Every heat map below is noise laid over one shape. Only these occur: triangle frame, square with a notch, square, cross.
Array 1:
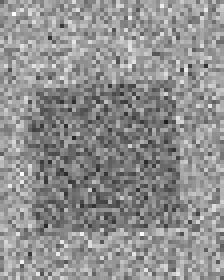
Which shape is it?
square
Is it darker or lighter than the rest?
darker
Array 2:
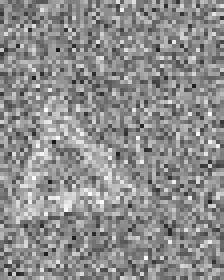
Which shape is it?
triangle frame
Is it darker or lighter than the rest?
lighter
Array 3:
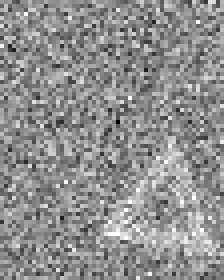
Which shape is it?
triangle frame
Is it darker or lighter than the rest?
lighter
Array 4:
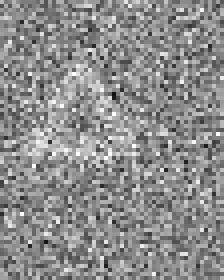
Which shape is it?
triangle frame
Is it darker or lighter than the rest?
lighter
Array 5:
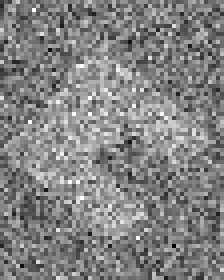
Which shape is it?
square with a notch
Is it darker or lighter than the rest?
lighter
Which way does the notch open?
down and right
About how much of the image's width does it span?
nearly all
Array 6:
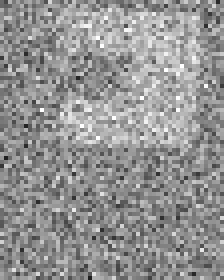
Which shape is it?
square with a notch
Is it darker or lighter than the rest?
lighter
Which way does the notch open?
left
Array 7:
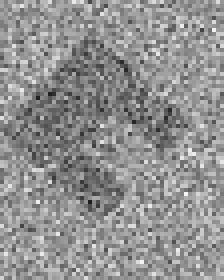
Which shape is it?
square with a notch
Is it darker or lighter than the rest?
darker
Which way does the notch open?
down and right
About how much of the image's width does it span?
nearly all
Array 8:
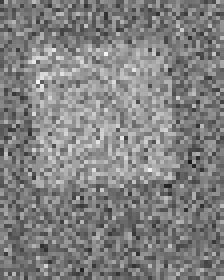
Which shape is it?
square
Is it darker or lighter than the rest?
lighter
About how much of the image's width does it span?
two thirds
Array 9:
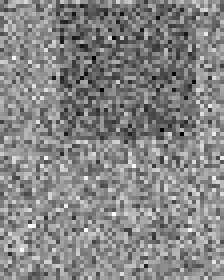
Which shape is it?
square
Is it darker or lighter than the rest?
darker
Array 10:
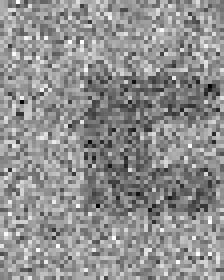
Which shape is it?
square with a notch
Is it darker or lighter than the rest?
darker
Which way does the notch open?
right
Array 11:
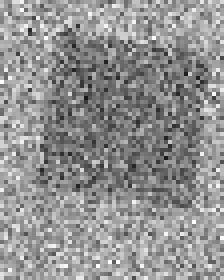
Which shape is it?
square
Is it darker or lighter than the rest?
darker
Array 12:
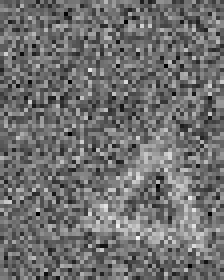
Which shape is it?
triangle frame
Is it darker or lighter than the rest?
lighter
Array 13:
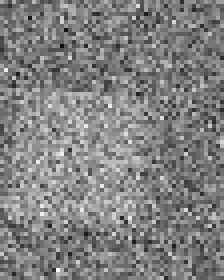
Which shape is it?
square
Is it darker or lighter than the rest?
lighter
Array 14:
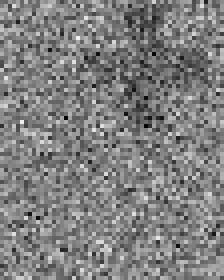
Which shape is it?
cross
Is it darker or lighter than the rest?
darker
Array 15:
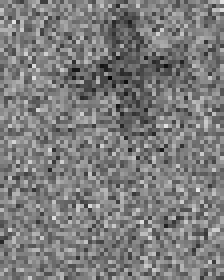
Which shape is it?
cross
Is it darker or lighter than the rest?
darker
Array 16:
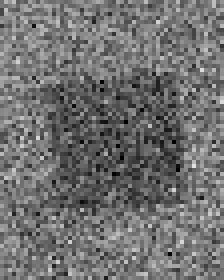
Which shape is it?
square
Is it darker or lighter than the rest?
darker
